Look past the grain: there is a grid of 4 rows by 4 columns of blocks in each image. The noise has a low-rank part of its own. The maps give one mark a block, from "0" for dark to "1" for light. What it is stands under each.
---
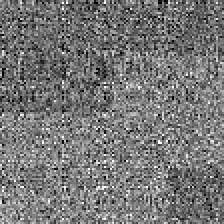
0 0 0 0
0 0 1 1
1 1 1 1
1 1 1 0
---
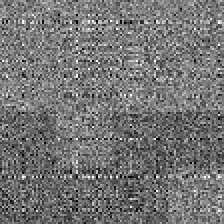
1 1 1 1
1 1 1 1
0 1 0 0
0 0 0 1
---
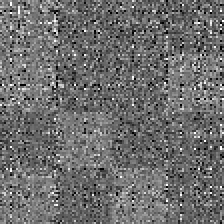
1 0 0 0
1 0 0 1
0 1 0 0
1 0 1 0
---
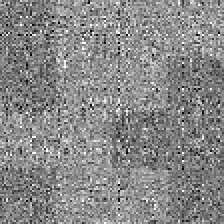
0 1 1 1
0 1 1 0
1 1 0 0
0 1 1 0
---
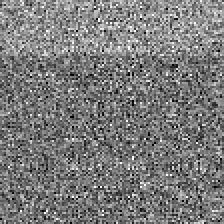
1 1 1 1
0 0 0 0
0 0 0 0
0 0 0 0
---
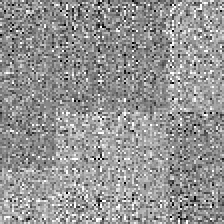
0 0 0 1
0 0 0 1
0 1 1 0
1 1 1 0
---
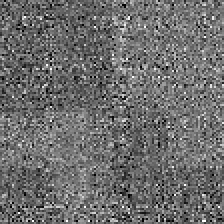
0 0 1 1
0 0 1 1
1 1 0 1
0 1 0 0
